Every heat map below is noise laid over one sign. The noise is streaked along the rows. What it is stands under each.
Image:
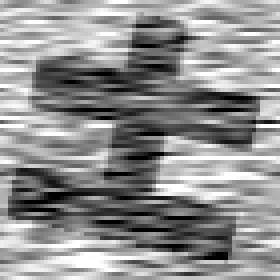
plus-minus sign
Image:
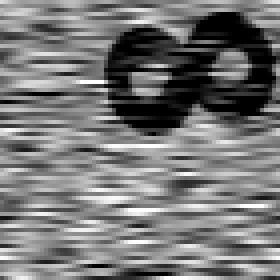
infinity sign
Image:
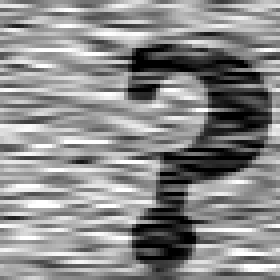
question mark
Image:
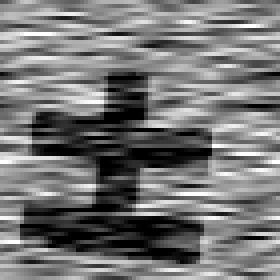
plus-minus sign
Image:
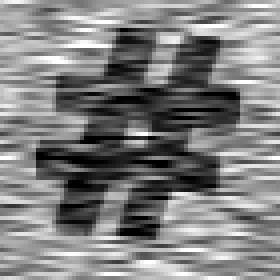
hash sign
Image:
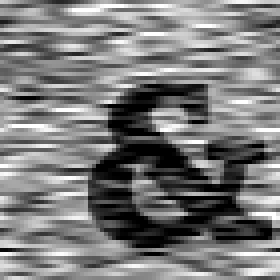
ampersand
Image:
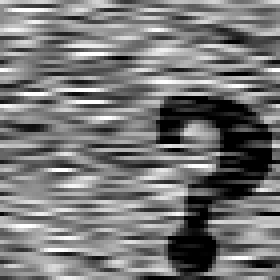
question mark
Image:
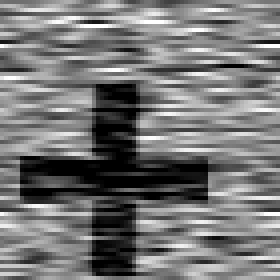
plus sign
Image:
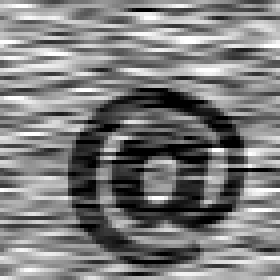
at sign
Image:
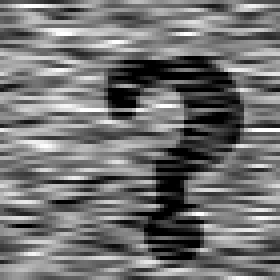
question mark
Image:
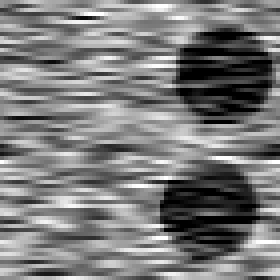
colon
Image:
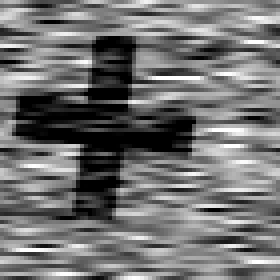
plus sign
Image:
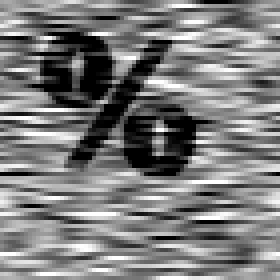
percent sign
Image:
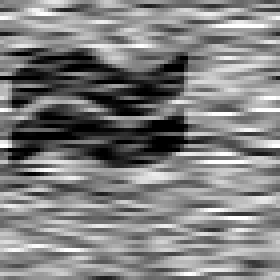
approximately sign
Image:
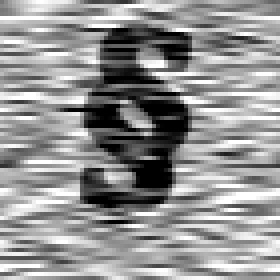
section sign
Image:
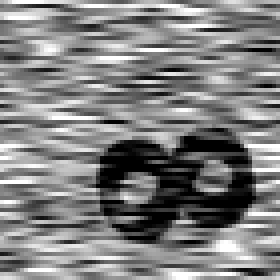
infinity sign
